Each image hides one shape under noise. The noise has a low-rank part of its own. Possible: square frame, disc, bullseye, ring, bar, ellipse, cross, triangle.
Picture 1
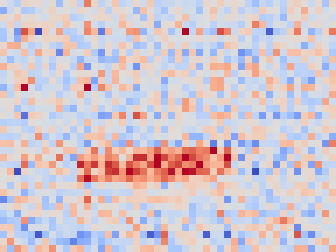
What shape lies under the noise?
bar
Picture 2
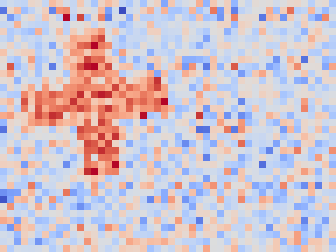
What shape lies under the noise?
cross
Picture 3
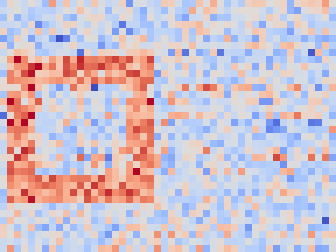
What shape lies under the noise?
square frame
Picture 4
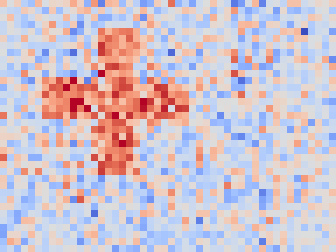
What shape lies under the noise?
cross
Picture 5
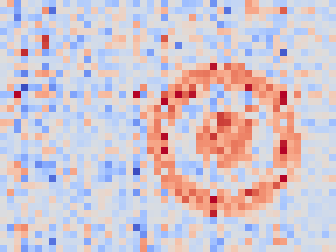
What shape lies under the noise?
bullseye
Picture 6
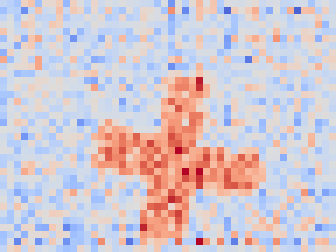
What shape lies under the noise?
cross
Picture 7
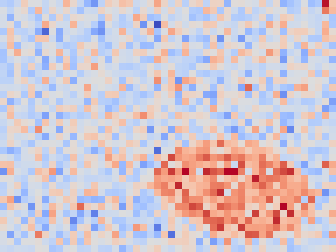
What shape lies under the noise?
ellipse
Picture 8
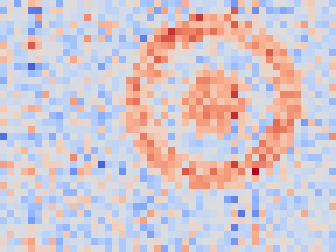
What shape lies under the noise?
bullseye
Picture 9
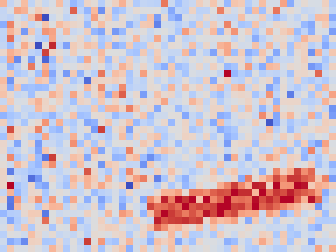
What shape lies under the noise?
bar
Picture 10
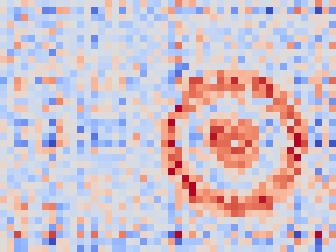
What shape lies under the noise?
bullseye
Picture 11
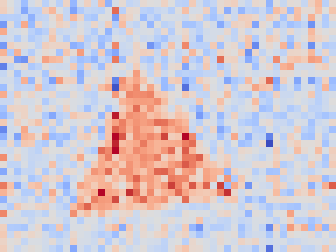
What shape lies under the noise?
triangle
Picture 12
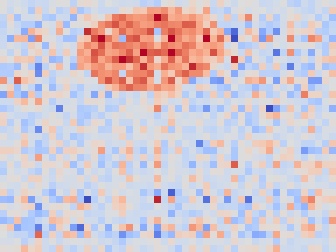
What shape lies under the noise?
ellipse
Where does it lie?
top middle
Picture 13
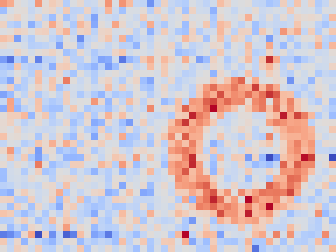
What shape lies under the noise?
ring
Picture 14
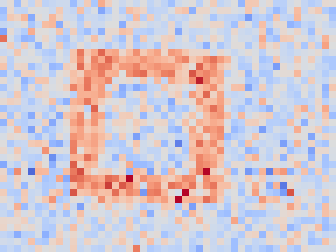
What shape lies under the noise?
square frame
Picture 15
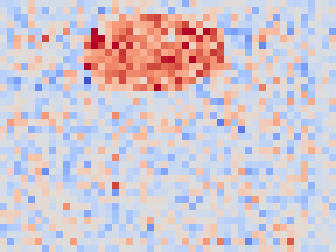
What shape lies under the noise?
ellipse
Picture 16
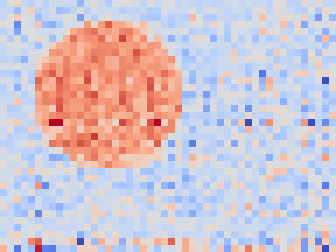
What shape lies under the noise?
disc
